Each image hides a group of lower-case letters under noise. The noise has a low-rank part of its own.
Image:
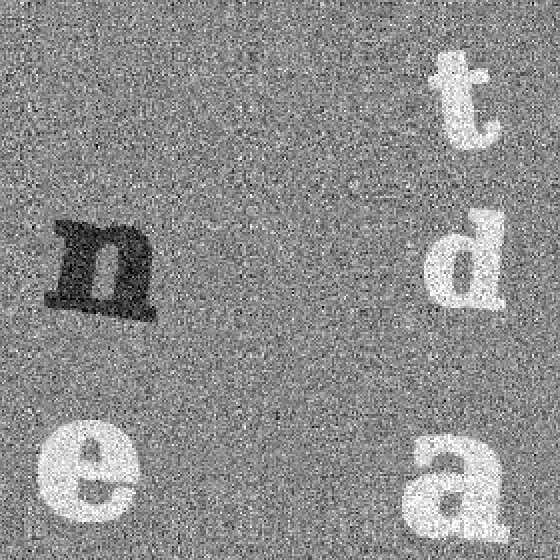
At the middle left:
n
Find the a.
bottom right
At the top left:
nothing
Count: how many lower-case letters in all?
5
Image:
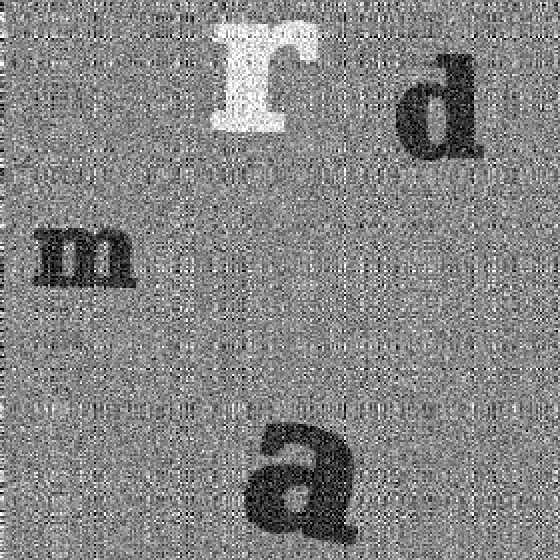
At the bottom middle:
a
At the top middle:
r
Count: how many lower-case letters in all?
4
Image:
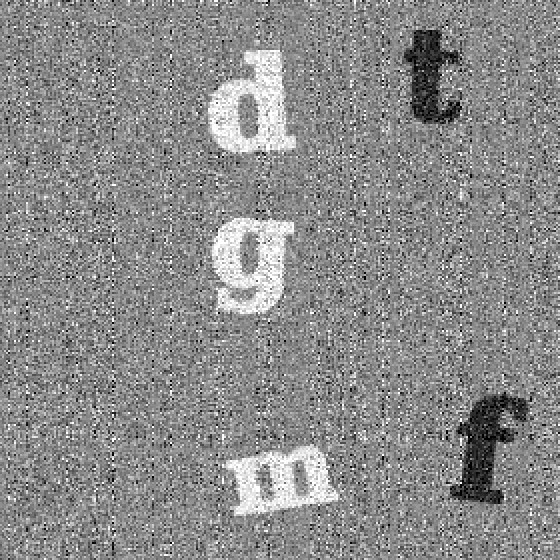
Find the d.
top middle
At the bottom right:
f
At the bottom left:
nothing
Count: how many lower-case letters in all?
5
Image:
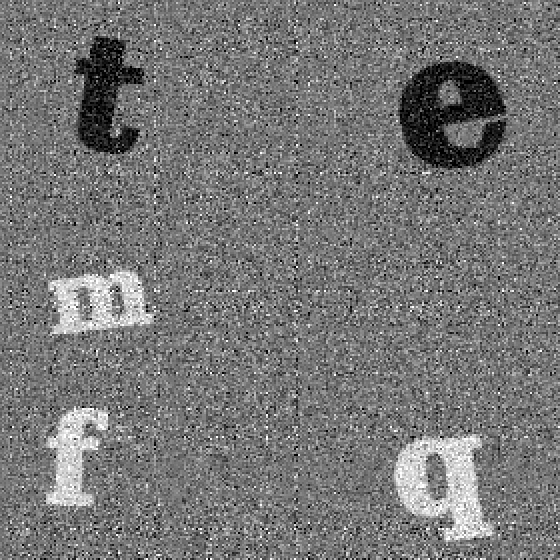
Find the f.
bottom left
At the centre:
nothing
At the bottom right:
q
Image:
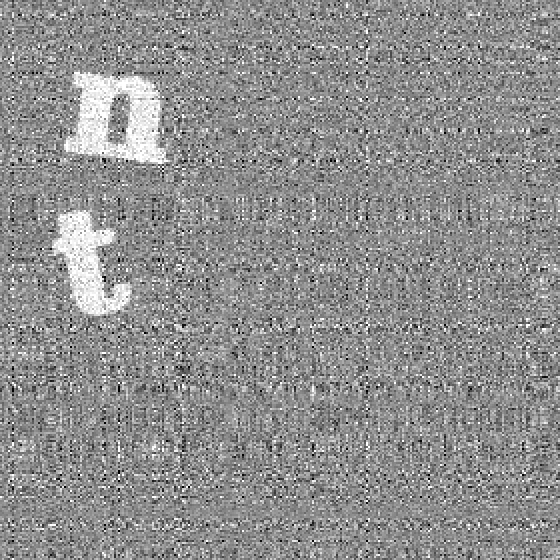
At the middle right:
nothing
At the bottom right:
nothing
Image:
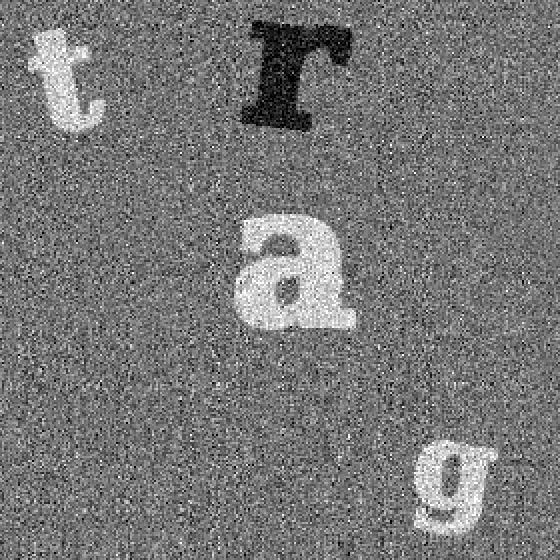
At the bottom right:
g
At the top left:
t
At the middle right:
nothing
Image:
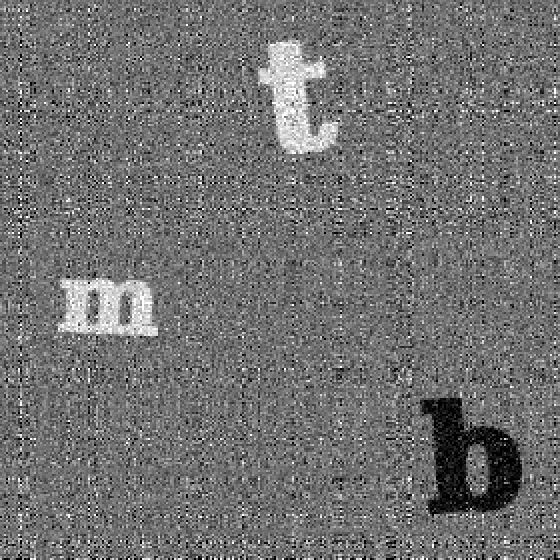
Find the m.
middle left
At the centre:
nothing
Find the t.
top middle
